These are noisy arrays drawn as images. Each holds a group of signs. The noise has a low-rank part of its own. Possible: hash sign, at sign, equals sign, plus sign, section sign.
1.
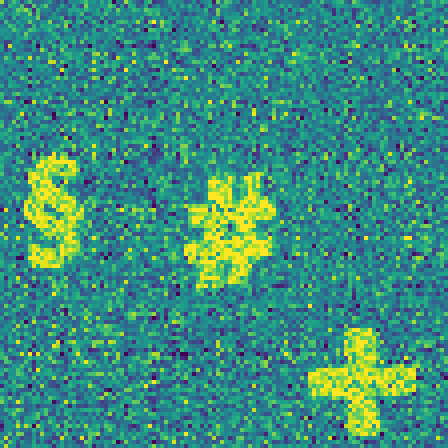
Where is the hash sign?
centre
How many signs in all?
3
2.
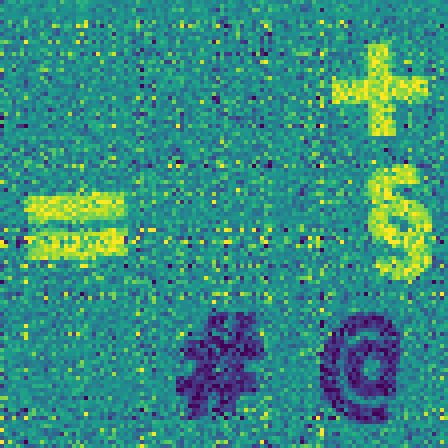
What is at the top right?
plus sign
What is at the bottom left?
nothing
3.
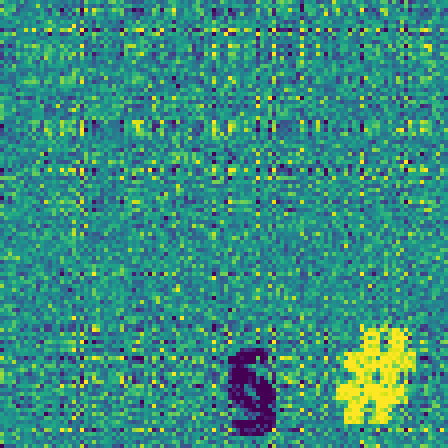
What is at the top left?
nothing
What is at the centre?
nothing
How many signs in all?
2
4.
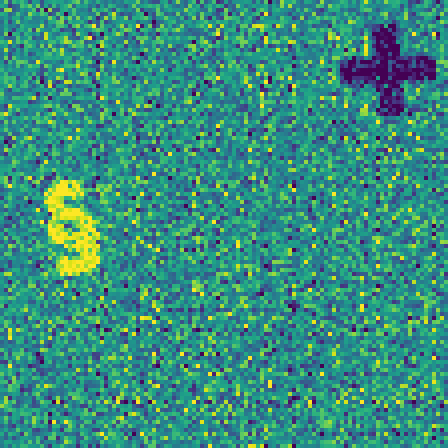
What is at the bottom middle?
nothing
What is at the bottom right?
nothing
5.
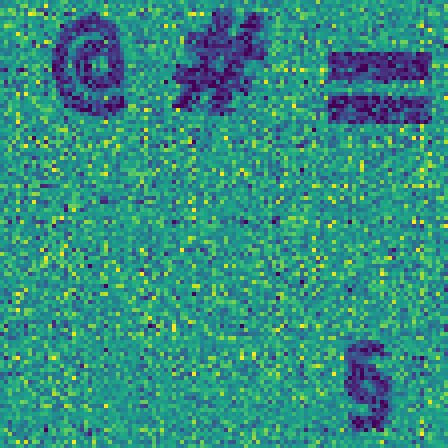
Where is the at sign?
top left
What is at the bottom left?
nothing
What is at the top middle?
hash sign
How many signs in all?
4
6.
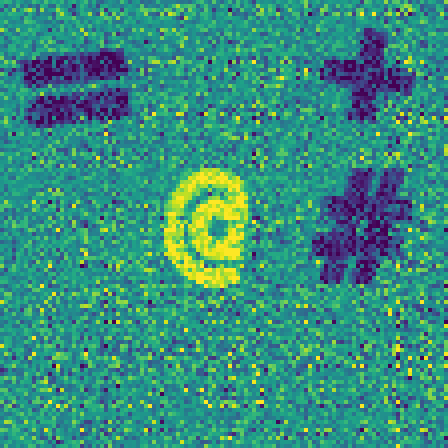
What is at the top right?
plus sign
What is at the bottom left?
nothing
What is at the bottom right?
nothing
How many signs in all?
4
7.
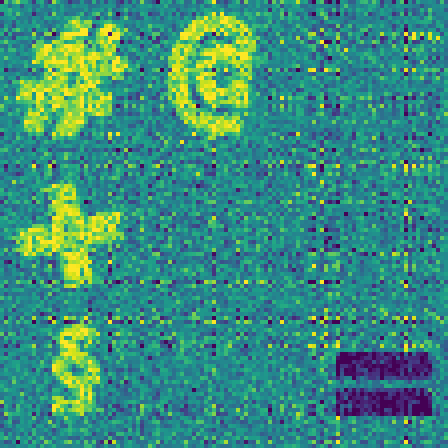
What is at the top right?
nothing
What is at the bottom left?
section sign
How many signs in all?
5
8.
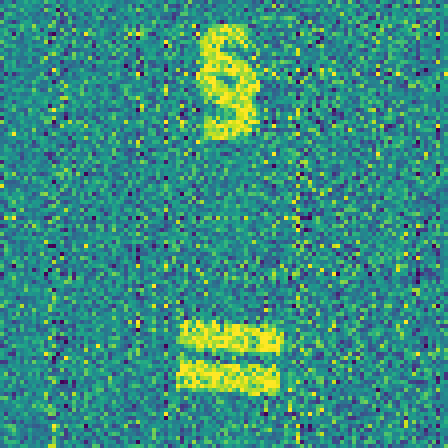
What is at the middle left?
nothing
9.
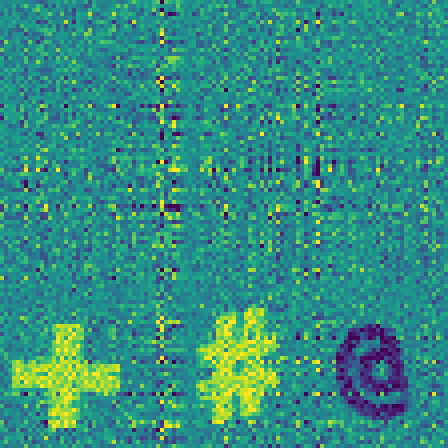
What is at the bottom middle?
hash sign
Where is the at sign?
bottom right
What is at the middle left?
nothing
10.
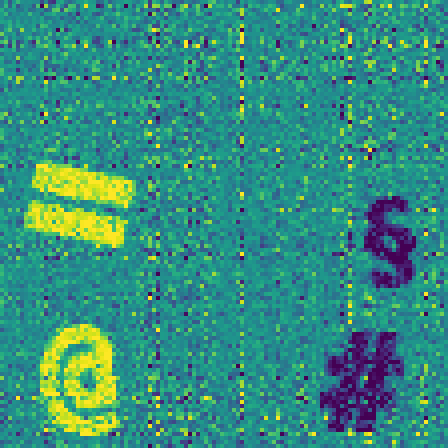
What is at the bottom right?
hash sign
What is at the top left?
nothing
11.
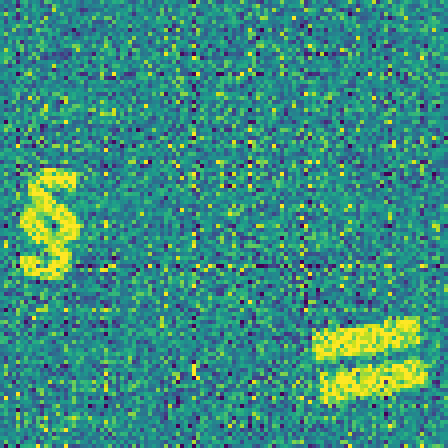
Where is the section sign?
middle left
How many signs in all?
2
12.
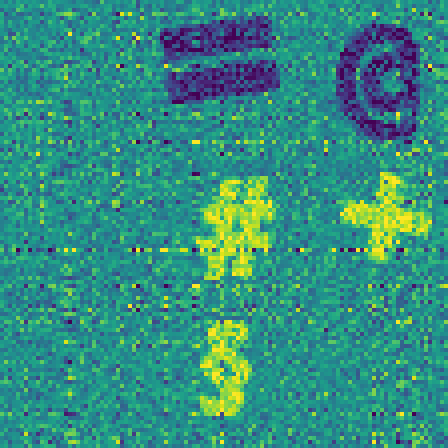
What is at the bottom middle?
section sign
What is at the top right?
at sign
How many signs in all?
5
